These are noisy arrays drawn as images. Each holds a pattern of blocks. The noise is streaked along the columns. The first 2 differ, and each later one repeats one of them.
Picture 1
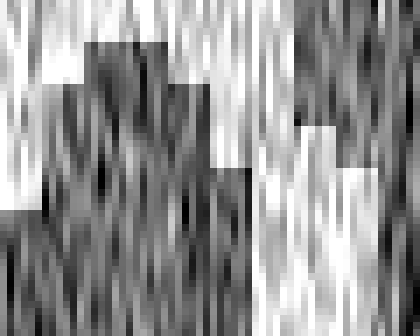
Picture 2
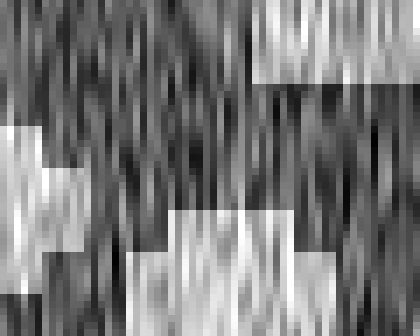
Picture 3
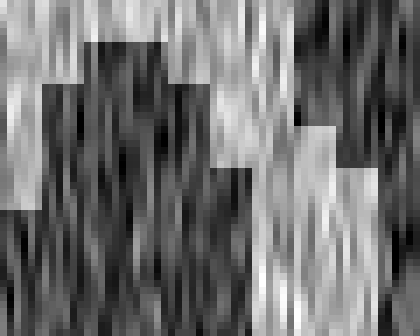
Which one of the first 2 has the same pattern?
1
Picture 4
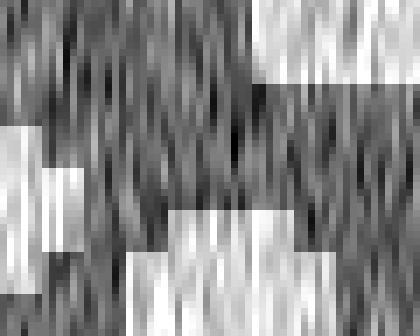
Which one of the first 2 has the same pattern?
2
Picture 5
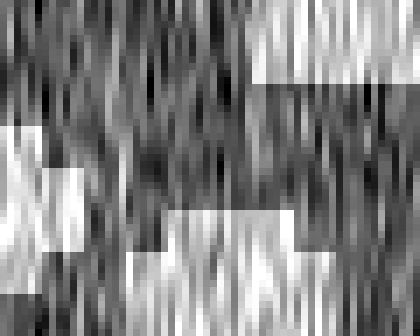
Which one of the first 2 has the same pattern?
2
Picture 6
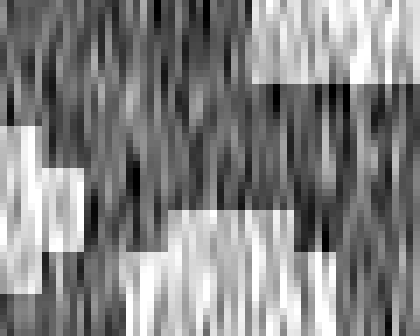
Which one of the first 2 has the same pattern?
2
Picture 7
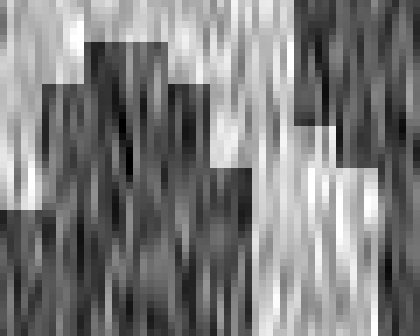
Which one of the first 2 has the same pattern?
1
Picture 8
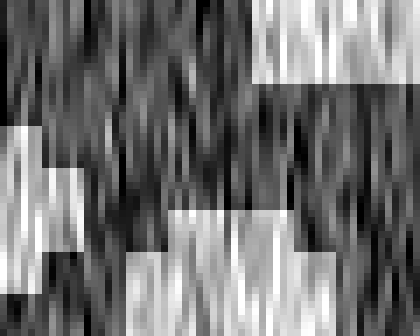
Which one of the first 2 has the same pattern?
2
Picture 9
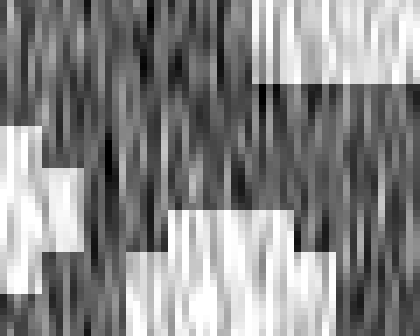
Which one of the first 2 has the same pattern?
2
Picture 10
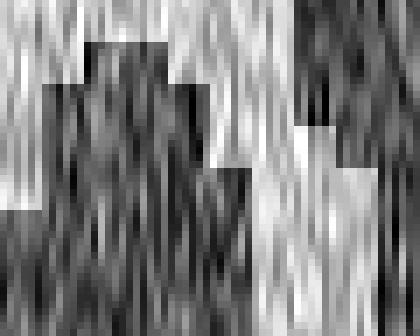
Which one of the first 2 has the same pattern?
1
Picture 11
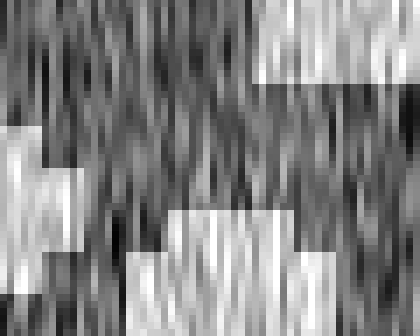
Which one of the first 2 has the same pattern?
2
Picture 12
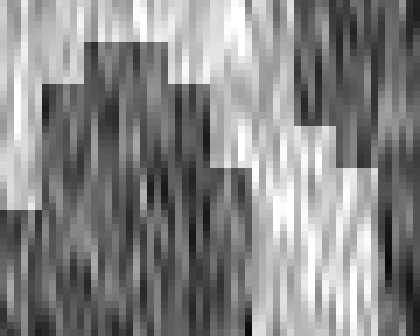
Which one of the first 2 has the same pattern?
1
